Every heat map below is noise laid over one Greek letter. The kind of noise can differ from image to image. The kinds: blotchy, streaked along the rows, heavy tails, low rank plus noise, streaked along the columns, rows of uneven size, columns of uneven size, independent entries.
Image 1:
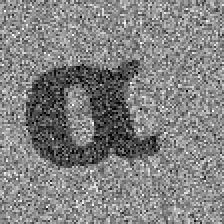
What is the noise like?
independent entries
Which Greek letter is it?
alpha
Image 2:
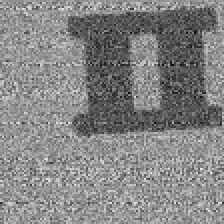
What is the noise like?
rows of uneven size
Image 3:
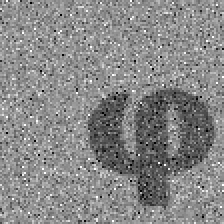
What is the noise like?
heavy tails
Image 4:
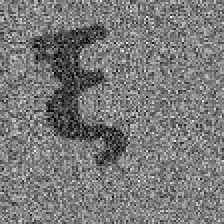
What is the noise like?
low rank plus noise
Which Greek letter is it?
xi
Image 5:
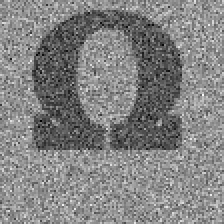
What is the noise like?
independent entries
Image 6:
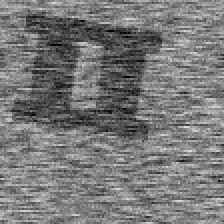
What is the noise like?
streaked along the rows
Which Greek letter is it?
pi
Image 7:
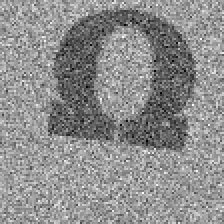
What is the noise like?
independent entries
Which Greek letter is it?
omega
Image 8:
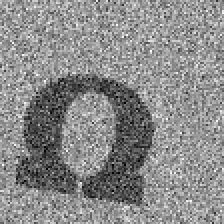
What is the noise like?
independent entries
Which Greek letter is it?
omega
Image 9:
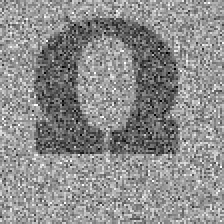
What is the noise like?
independent entries
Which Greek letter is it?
omega
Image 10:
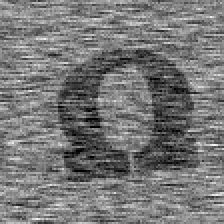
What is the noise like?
streaked along the rows
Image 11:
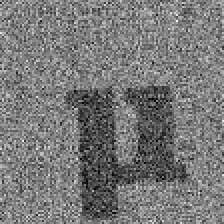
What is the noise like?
low rank plus noise
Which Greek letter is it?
mu
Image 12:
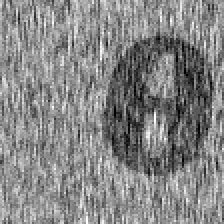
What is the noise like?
streaked along the columns
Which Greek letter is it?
theta
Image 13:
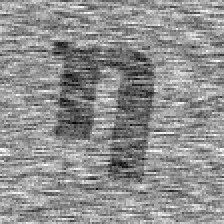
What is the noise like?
streaked along the rows
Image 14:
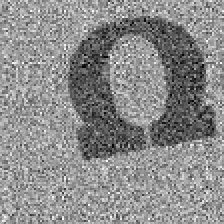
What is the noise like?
low rank plus noise
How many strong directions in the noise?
three or four
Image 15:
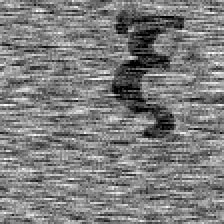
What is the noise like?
streaked along the rows
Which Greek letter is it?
xi
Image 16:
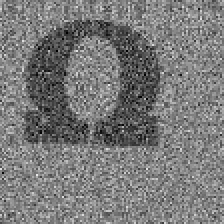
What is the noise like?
low rank plus noise
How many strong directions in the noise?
one
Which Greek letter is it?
omega
